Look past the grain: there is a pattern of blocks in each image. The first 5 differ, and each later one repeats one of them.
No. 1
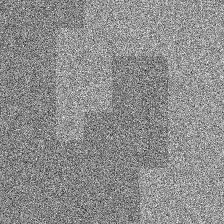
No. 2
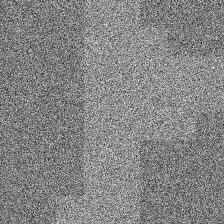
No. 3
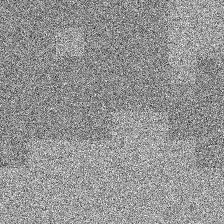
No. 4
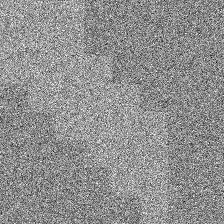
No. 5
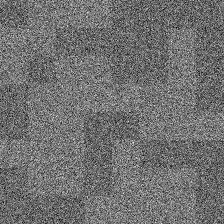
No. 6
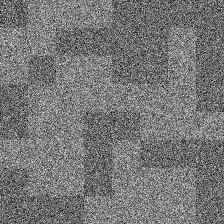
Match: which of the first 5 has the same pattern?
5
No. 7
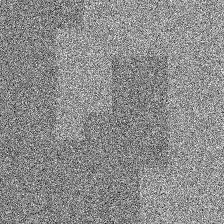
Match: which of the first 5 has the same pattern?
1
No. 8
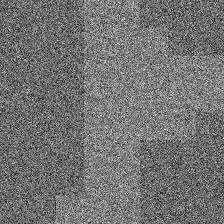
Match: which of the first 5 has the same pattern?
2
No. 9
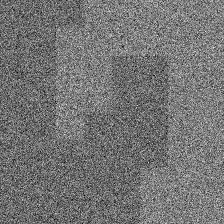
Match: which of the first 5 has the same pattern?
1
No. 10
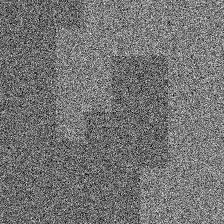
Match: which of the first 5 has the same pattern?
1
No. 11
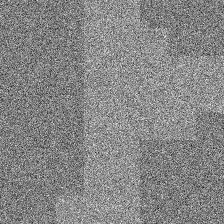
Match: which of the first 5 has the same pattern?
2
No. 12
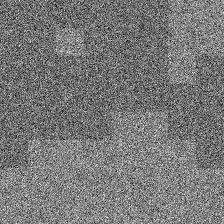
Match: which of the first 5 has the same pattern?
3
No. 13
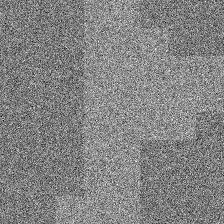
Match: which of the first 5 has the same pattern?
2
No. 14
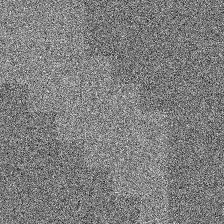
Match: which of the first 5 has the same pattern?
4
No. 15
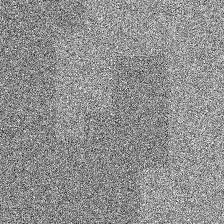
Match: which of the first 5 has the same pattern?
1
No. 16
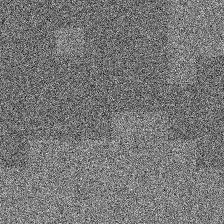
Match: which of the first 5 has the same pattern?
3
